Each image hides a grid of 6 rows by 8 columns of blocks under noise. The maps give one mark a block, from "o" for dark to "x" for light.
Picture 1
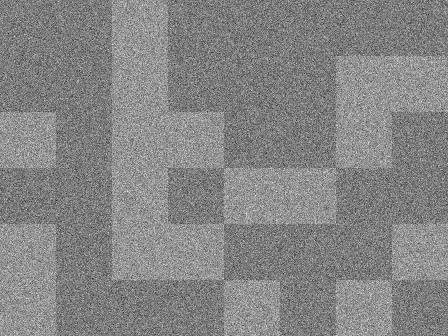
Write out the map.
ooxooooo
ooxoooxx
xoxxooxo
ooxoxxoo
xoxxooox
xoooxoxo
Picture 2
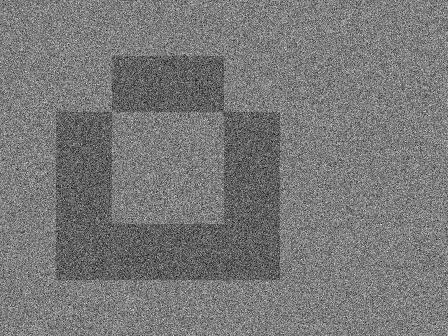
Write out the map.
xxxxxxxx
xxooxxxx
xoxxoxxx
xoxxoxxx
xooooxxx
xxxxxxxx
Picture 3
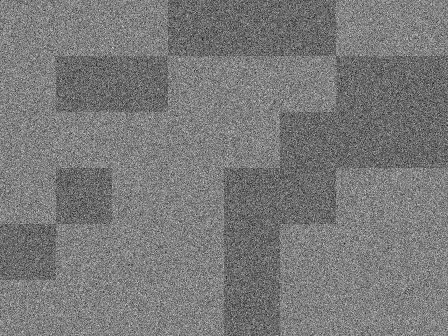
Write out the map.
xxxoooxx
xooxxxoo
xxxxxooo
xoxxooxx
oxxxoxxx
xxxxoxxx
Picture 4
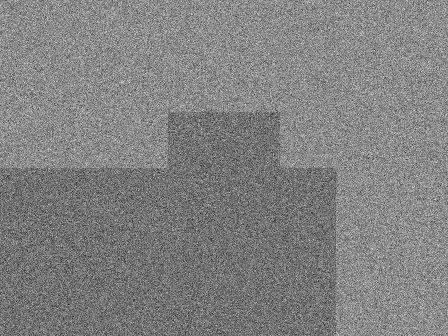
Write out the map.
xxxxxxxx
xxxxxxxx
xxxooxxx
ooooooxx
ooooooxx
ooooooxx
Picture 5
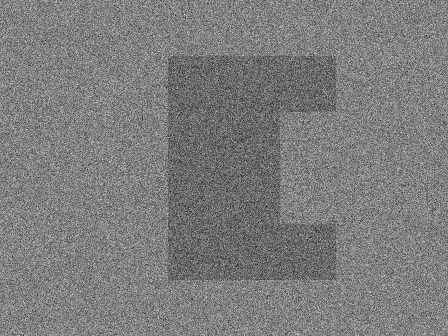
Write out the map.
xxxxxxxx
xxxoooxx
xxxooxxx
xxxooxxx
xxxoooxx
xxxxxxxx
